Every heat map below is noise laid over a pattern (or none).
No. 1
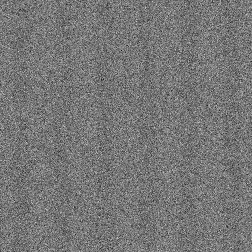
vertical stripes
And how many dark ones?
6
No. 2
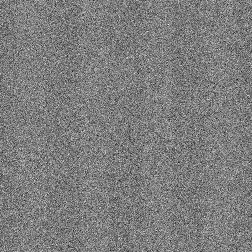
vertical stripes
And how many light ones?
4
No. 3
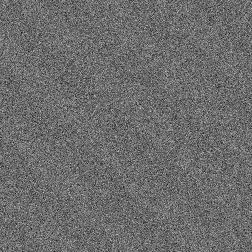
diagonal stripes
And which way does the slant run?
top left to bottom right
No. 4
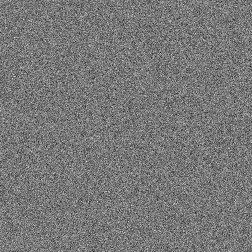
only noise
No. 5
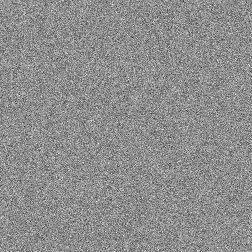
only noise
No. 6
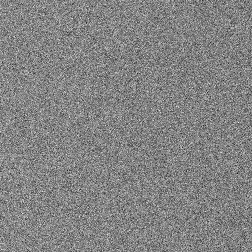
a smooth slope
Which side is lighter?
left
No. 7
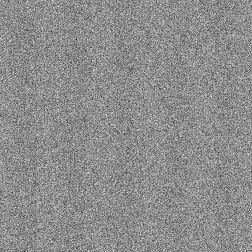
vertical stripes
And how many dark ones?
5
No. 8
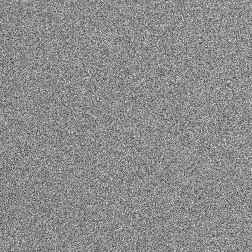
a smooth slope
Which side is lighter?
top right
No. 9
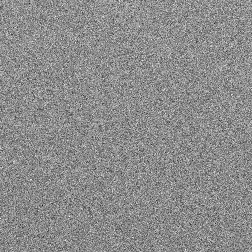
a smooth slope
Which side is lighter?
top
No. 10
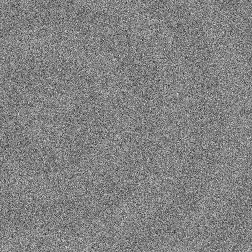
rings round one point
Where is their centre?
middle left
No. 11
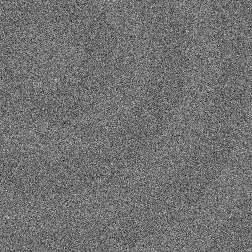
rings round one point
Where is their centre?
top left
